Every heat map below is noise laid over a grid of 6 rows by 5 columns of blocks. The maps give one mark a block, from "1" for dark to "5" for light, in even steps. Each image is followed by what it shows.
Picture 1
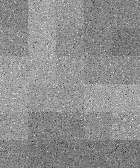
2 5 4 2 2
3 5 3 2 1
5 5 4 3 3
5 4 4 5 5
4 2 2 3 4
2 1 1 1 1
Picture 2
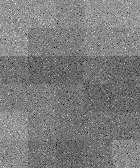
5 5 4 5 5
5 3 3 4 4
2 1 1 2 1
3 3 2 1 1
5 3 2 2 2
4 2 1 2 4
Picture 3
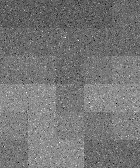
1 1 1 1 2
2 2 2 2 2
3 3 2 3 4
5 5 3 5 5
4 5 4 3 4
3 5 5 2 2
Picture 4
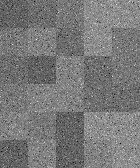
1 2 3 5 5
3 4 2 5 3
2 1 4 2 3
3 4 4 2 2
4 3 1 5 5
1 4 1 4 5
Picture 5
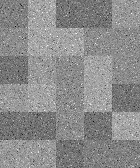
2 5 1 1 4
3 5 5 3 3
1 4 3 5 3
4 5 3 5 1
1 1 3 1 5
4 4 1 2 2
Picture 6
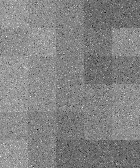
5 4 3 1 1
4 5 3 2 4
5 4 3 1 2
5 4 3 3 4
4 3 2 3 4
5 3 1 1 1
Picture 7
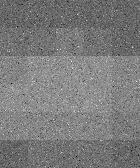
1 1 1 1 1
2 2 3 2 1
4 5 5 5 4
5 5 5 5 4
4 4 4 4 3
1 2 2 2 1
